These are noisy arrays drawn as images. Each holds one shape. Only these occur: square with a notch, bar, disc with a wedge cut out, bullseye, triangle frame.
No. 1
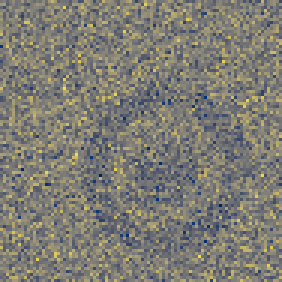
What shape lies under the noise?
bullseye
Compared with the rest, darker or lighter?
darker
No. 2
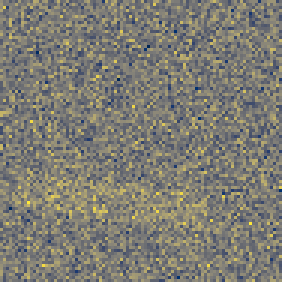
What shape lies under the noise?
bar
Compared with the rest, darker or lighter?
lighter
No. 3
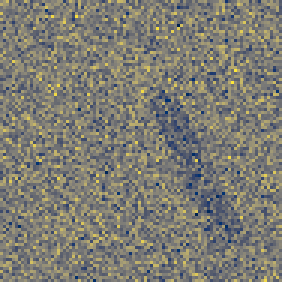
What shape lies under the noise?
bar
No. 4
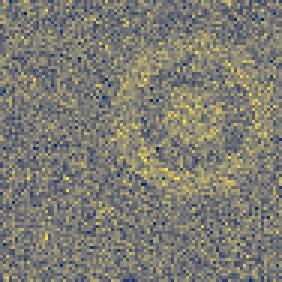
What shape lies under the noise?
bullseye
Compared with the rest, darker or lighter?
lighter
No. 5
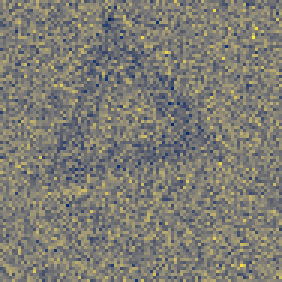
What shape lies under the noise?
triangle frame
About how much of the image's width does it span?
two thirds
